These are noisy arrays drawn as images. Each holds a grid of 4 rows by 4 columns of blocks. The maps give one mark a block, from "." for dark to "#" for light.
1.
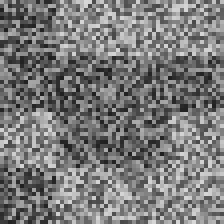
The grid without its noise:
. # # #
. . . .
# . . #
. # # #
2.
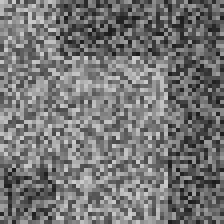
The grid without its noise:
# . . .
# # # .
# # # .
. # # .
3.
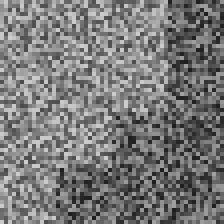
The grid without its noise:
# # # .
# # # .
# # . .
# . . .
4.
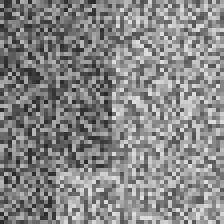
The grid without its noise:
. . # #
. . # #
. . # #
. # # #
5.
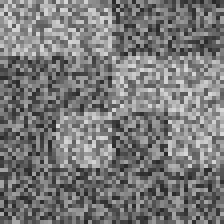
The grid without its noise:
# # . .
. . # #
. # . #
. . . .
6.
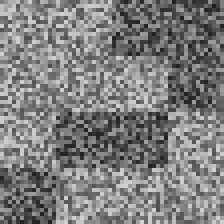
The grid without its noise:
# # . .
# # # .
# . . #
. # # #
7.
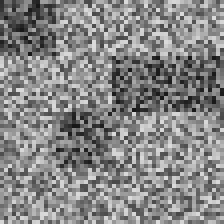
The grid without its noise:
. # # #
# # . .
# . # #
# # # #
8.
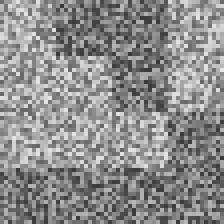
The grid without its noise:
# . . #
# # . #
# # # .
. . . .
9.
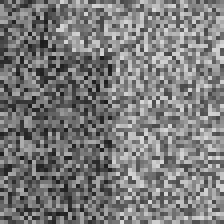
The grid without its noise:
. # # #
. . # #
. . # #
. . # #
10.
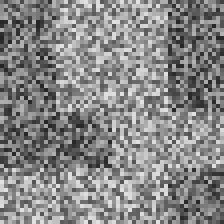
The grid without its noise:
. # # .
. # # .
. . # #
# # # .
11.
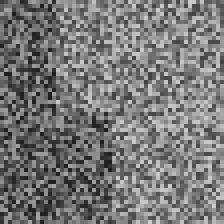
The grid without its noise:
. # # #
. # # #
. . # #
. . # #
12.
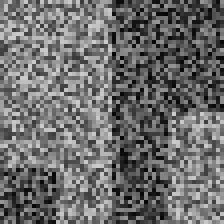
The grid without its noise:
# # . .
# # . .
# # . #
. # . #
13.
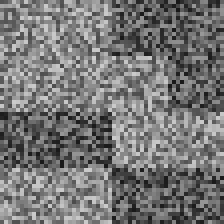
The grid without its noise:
# # . .
# # # .
. . # #
# # . .
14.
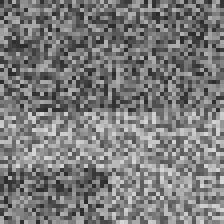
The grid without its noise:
. . . .
. . . .
# # # #
. . # #
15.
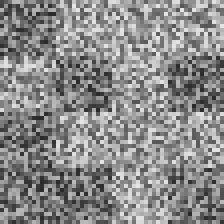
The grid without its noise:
. # # #
# . # .
. # # #
. . # .
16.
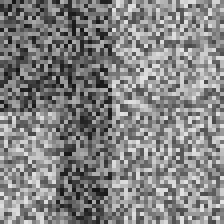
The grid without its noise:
. . # #
. . # #
# . # #
# . # #
